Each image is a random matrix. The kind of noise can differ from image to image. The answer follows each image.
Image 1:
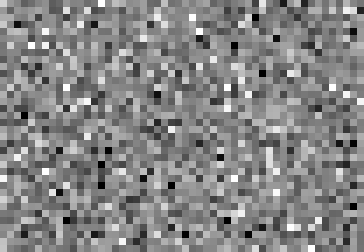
heavy tails
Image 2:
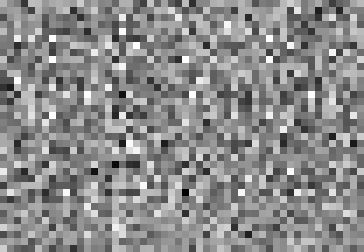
low rank plus noise
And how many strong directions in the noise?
three or four
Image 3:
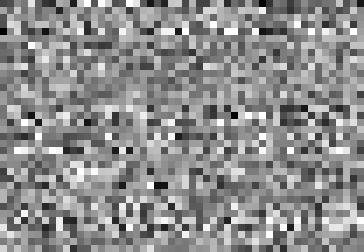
rows of uneven size
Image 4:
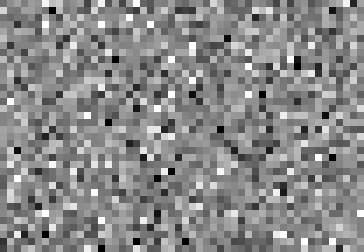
heavy tails
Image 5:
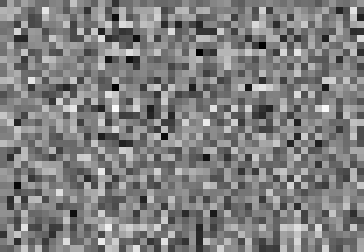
low rank plus noise
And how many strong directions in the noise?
five to eight
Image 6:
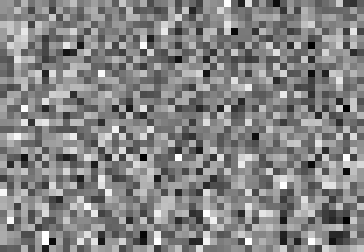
low rank plus noise
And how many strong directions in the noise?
two
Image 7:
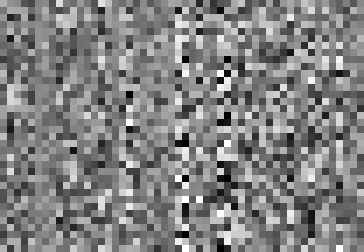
columns of uneven size
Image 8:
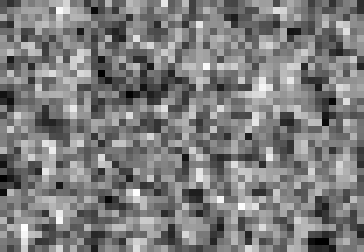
blotchy
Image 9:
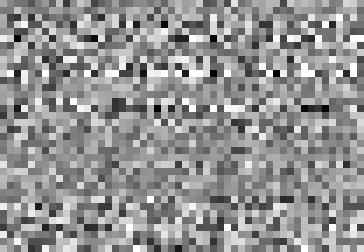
rows of uneven size
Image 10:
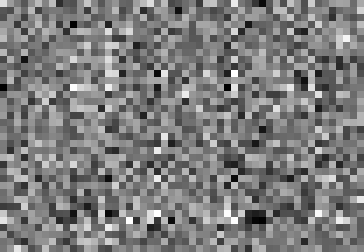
low rank plus noise
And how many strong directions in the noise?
two
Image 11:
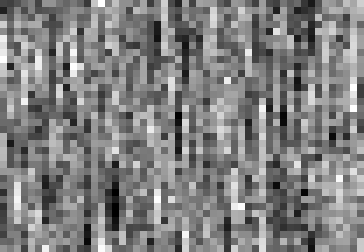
streaked along the columns
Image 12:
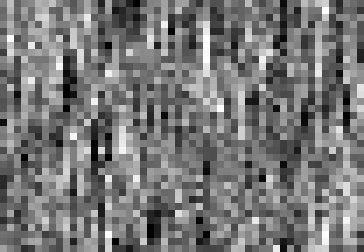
streaked along the columns
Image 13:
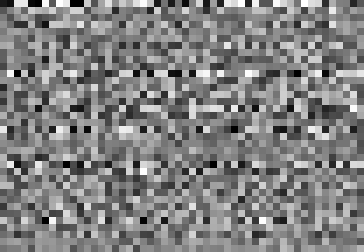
rows of uneven size
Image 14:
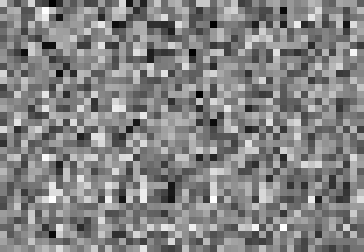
low rank plus noise
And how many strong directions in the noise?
three or four
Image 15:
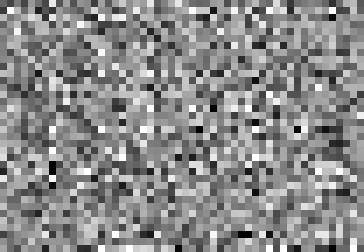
low rank plus noise
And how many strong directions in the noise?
two
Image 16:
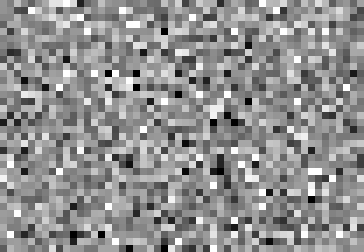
heavy tails
